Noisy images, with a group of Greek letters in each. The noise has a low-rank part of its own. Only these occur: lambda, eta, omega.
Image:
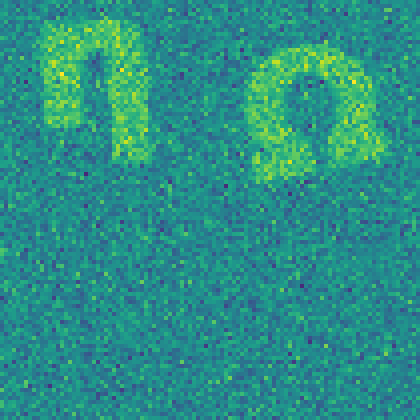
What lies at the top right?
omega
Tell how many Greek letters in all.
2
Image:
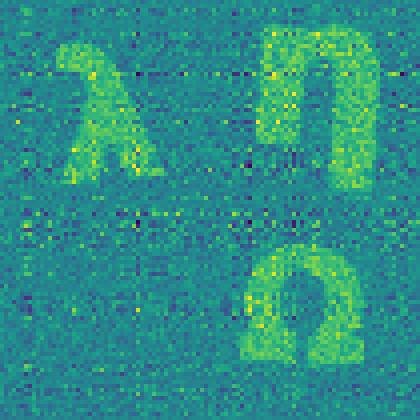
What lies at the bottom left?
nothing
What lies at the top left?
lambda
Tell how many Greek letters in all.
3
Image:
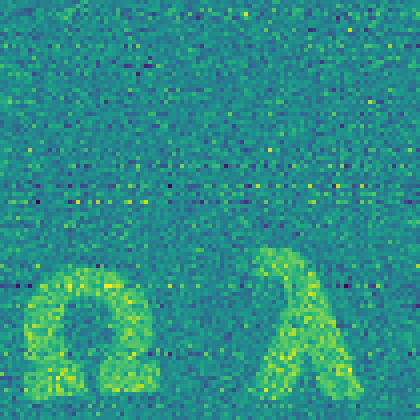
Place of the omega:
bottom left
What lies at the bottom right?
lambda
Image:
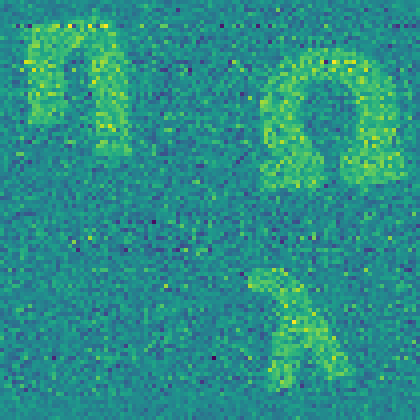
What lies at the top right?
omega
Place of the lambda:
bottom right
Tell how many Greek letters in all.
3
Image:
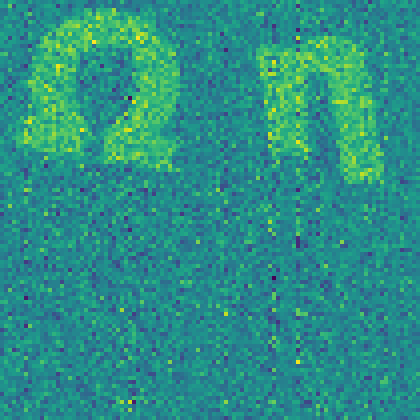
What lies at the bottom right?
nothing
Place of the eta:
top right
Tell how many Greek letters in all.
2
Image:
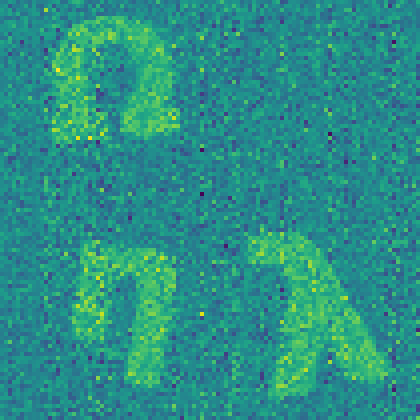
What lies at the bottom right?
lambda
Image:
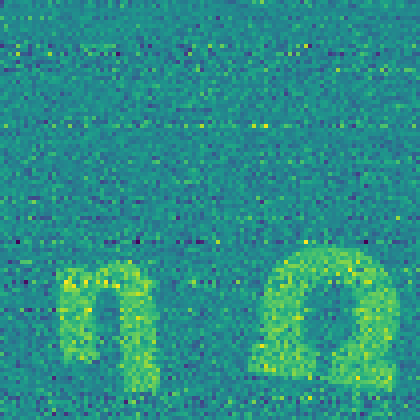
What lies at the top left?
nothing
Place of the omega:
bottom right
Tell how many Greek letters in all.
2
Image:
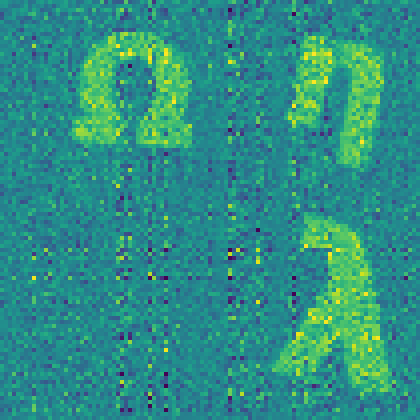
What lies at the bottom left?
nothing
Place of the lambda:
bottom right
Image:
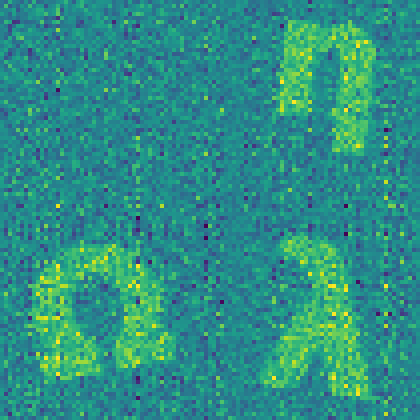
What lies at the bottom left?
omega
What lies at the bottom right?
lambda
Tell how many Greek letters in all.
3
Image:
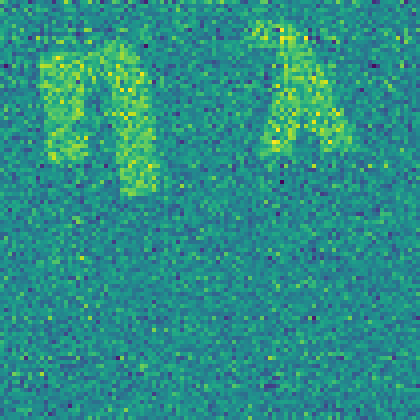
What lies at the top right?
lambda
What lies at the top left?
eta
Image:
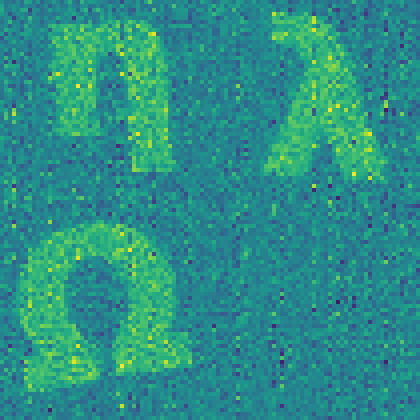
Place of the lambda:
top right
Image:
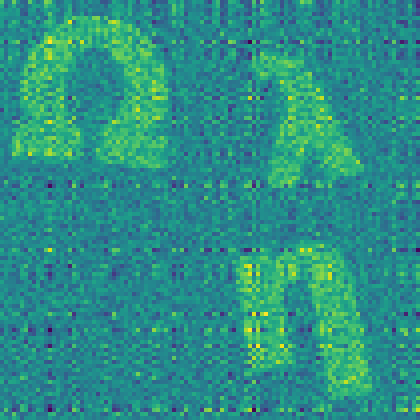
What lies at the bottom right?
eta
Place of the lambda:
top right
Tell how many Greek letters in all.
3
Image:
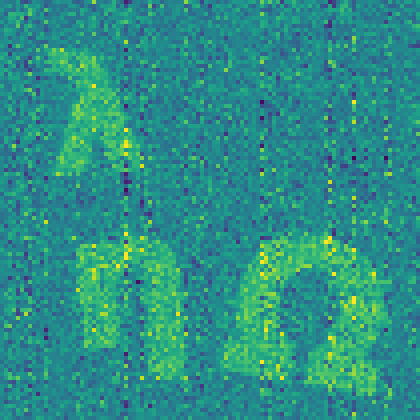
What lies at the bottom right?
omega
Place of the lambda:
top left
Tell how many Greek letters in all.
3
